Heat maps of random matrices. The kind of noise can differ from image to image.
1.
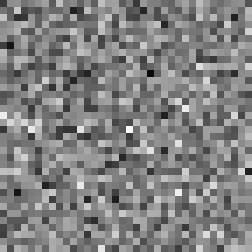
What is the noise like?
independent entries
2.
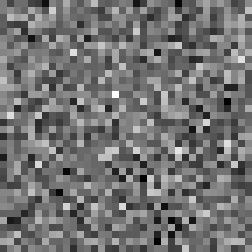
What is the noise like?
independent entries
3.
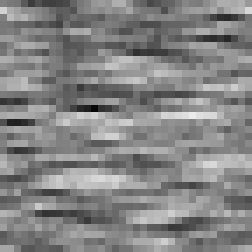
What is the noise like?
streaked along the rows
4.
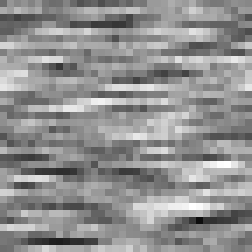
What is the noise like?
streaked along the rows
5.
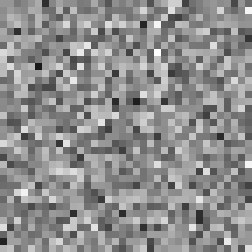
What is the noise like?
independent entries
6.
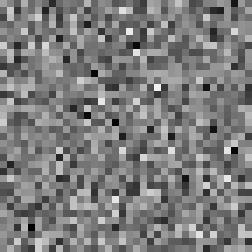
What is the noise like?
independent entries
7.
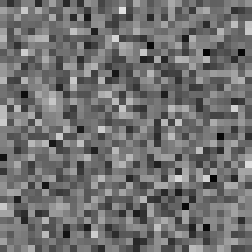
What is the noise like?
independent entries
